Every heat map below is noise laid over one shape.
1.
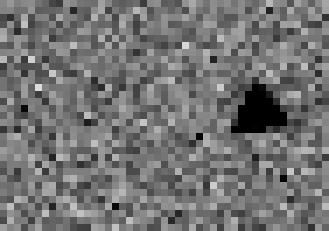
triangle
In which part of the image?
middle right
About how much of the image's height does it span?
a quarter
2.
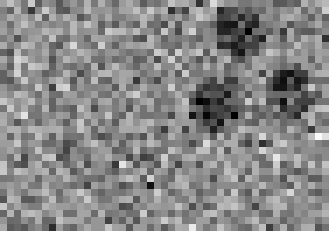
three dots
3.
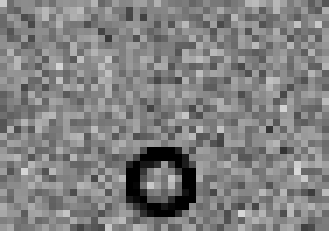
ring
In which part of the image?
bottom middle
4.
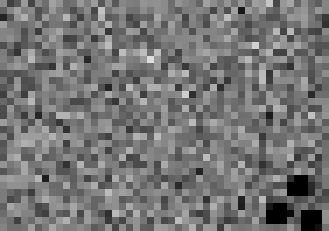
three dots
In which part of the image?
bottom right
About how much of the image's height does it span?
a quarter
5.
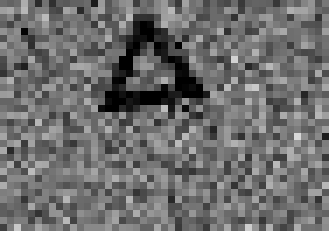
triangle frame
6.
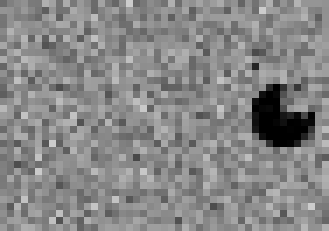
disc with a wedge cut out
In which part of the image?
middle right
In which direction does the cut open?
up and right
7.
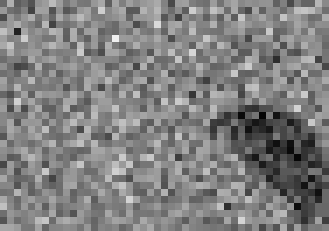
half disc
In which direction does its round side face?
up and right
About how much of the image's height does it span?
half
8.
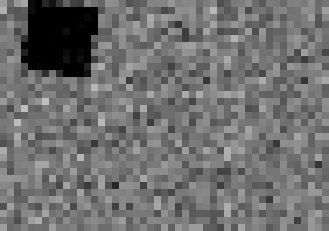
square
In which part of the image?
top left
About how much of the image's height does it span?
a third
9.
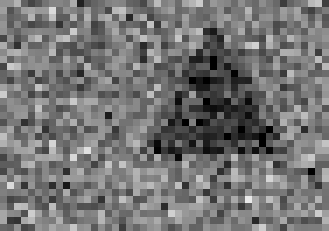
triangle
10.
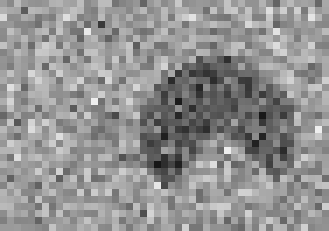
disc with a wedge cut out
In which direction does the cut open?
down
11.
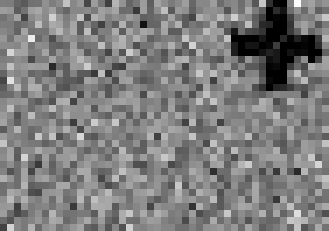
cross
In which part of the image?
top right
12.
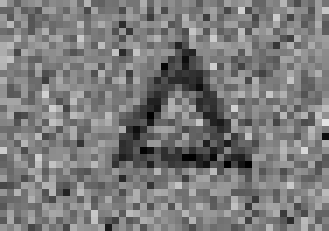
triangle frame
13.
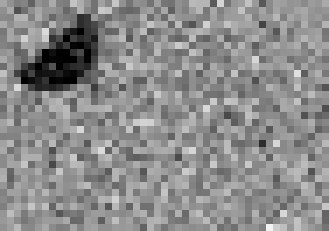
half disc
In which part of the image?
top left
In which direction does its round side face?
down and right
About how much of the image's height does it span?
a third
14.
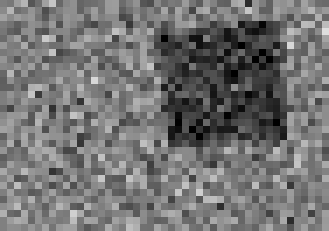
square
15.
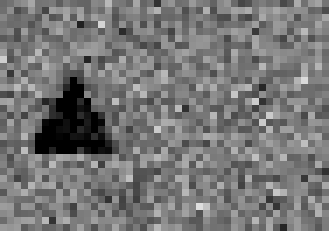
triangle
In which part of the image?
middle left
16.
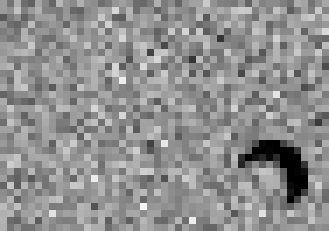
crescent
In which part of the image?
bottom right
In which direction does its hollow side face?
down and left
